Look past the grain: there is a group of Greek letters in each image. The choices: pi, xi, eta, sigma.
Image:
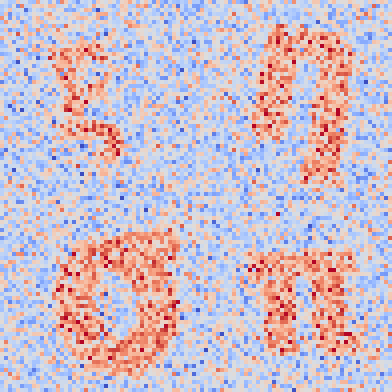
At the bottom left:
sigma
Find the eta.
top right
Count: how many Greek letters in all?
4
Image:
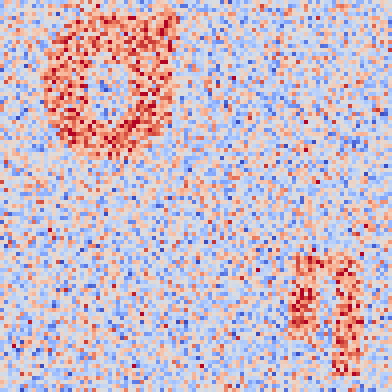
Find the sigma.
top left
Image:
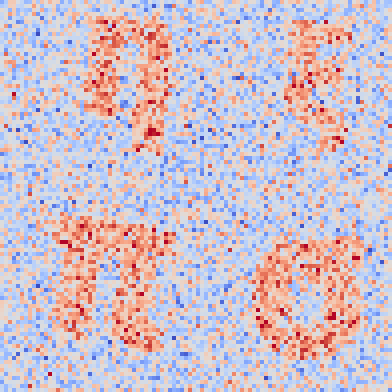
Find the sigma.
bottom right
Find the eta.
top left
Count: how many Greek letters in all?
4
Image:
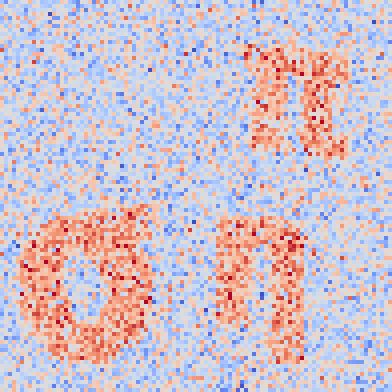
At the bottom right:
eta
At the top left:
nothing
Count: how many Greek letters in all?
3
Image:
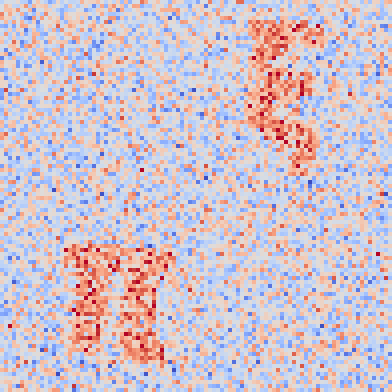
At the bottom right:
nothing
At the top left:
nothing
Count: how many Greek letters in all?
2
